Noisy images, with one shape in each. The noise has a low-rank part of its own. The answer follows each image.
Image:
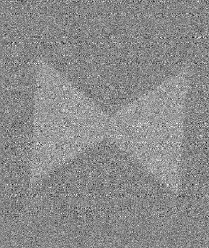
bow tie
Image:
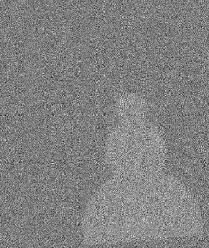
chess pawn
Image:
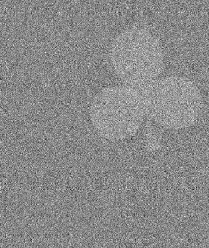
club
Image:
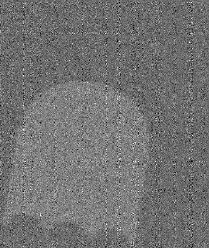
ghost
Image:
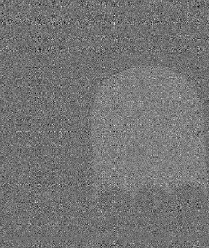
ghost
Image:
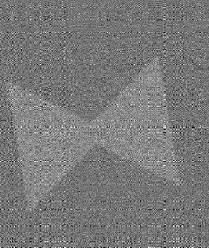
bow tie
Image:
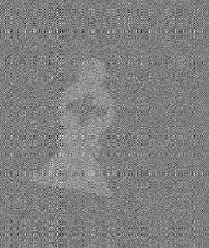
chess bishop
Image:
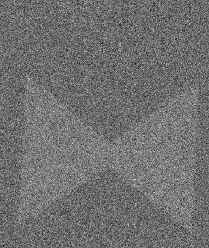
bow tie
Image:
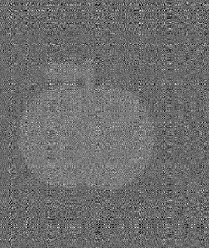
apple
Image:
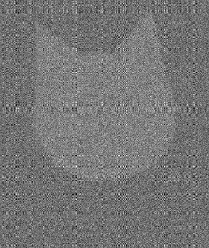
cat's head
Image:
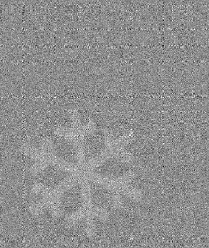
snowflake
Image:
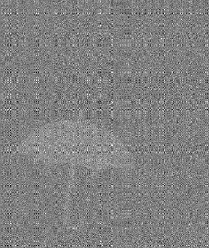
umbrella
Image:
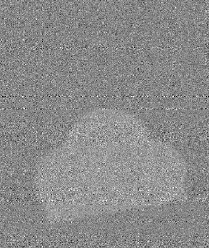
cloud
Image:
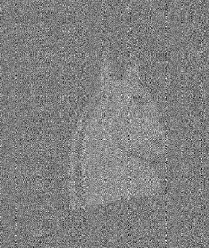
chess knight
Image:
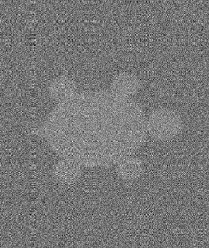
turtle
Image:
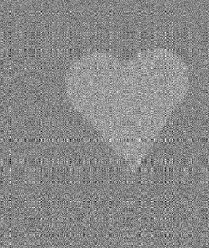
heart
